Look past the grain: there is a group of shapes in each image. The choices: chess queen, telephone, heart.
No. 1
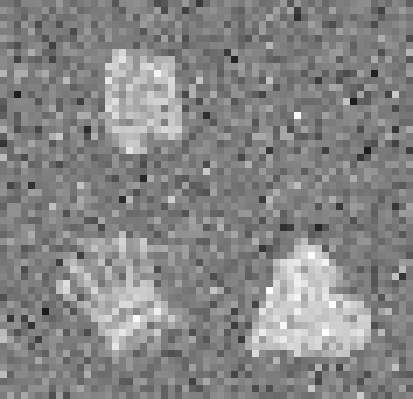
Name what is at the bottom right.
heart
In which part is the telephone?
top left
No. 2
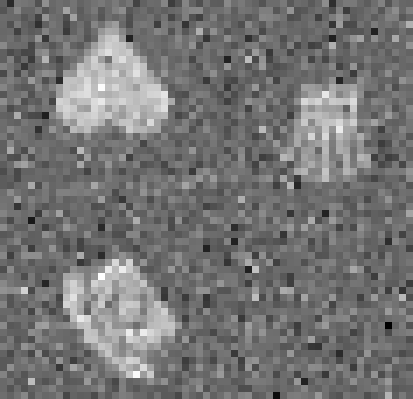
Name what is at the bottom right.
nothing
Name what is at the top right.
chess queen
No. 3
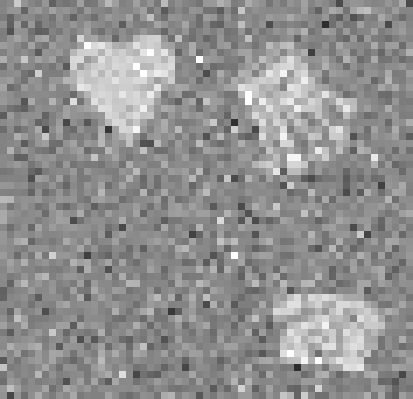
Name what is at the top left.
heart
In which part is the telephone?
bottom right
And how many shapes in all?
3
